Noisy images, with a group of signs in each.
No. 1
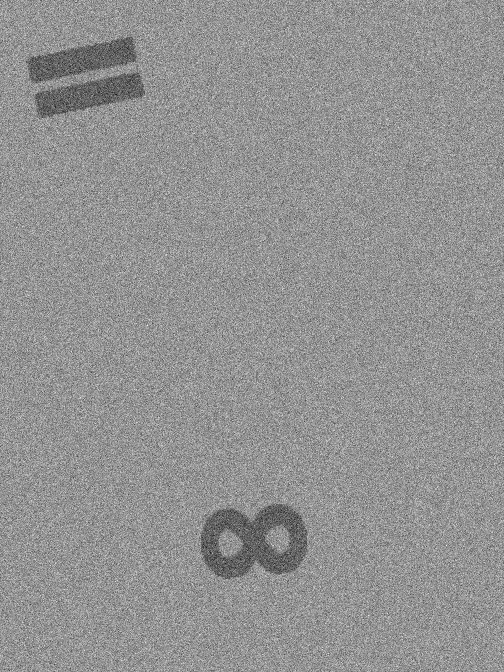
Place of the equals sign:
top left
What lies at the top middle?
nothing
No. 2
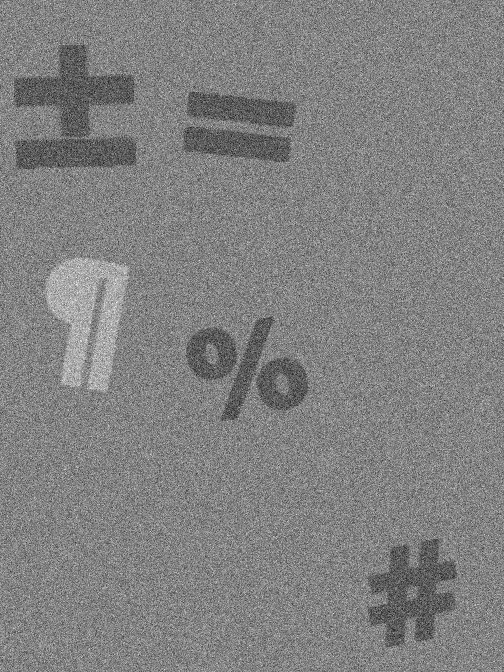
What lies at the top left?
plus-minus sign
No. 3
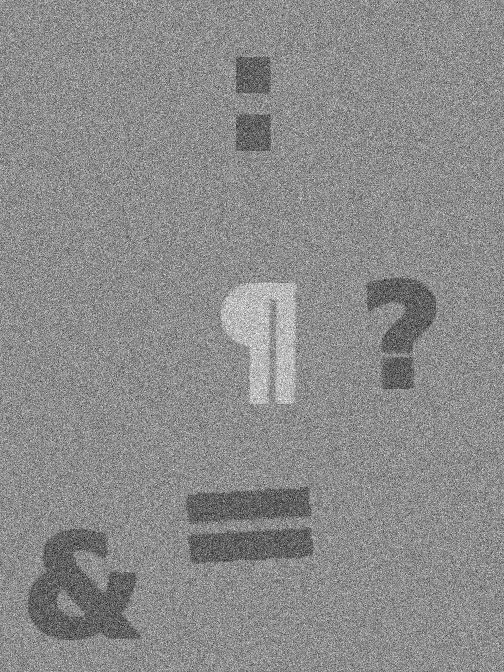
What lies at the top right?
nothing
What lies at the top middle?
colon
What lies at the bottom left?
ampersand
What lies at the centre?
pilcrow
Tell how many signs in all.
5
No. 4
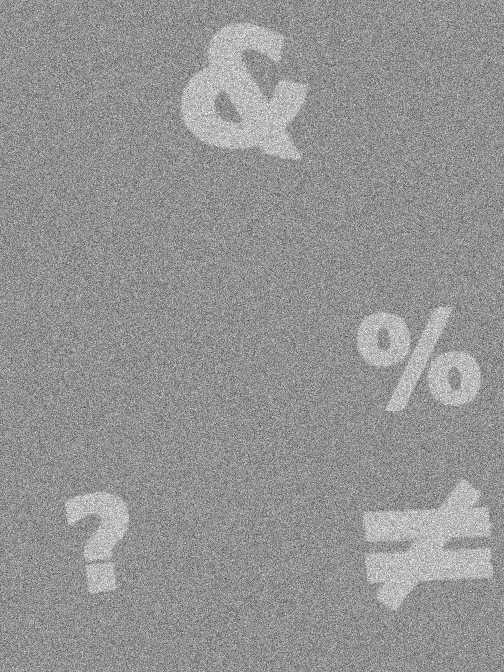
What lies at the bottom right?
not-equal sign
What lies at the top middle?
ampersand
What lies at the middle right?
percent sign
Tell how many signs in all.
4
